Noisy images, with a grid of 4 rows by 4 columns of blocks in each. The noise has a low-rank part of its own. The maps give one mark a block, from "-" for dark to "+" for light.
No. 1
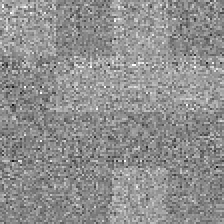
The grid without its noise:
+-+-
-+++
----
--+-
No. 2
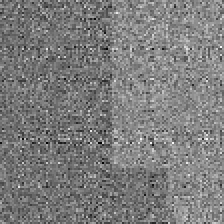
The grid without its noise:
--++
--++
--++
---+
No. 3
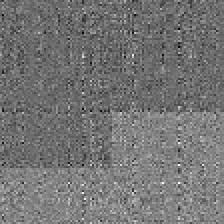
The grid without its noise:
----
----
--++
++++
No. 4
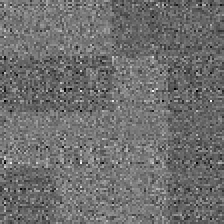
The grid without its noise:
++--
--+-
+++-
-++-
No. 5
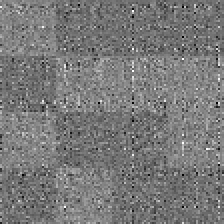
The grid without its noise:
+---
-+++
+--+
-+--
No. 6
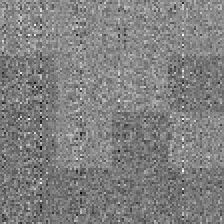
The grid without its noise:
++++
-++-
-+-+
----
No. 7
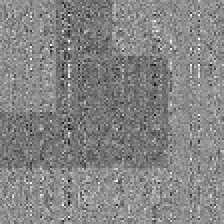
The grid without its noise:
+-++
+--+
---+
++++
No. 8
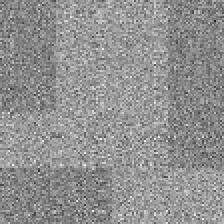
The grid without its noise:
-++-
-++-
+++-
--++
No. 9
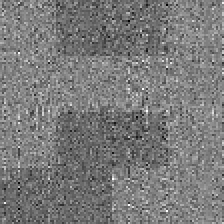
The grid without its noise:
+--+
++++
+--+
--++
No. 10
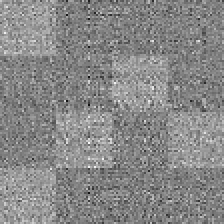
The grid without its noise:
+---
--+-
-+-+
+---
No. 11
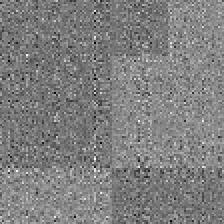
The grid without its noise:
---+
--++
--++
++--
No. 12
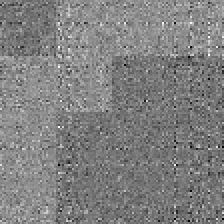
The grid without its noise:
-+++
++--
+---
+---
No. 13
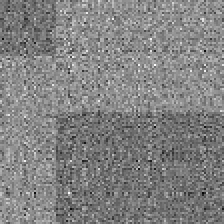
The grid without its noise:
-+++
++++
+---
+---
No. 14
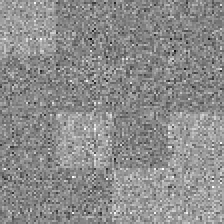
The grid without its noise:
+---
----
-+-+
--++
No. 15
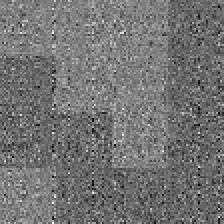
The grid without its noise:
+++-
-++-
--+-
+---
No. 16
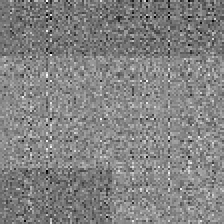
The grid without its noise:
----
++++
++++
--++
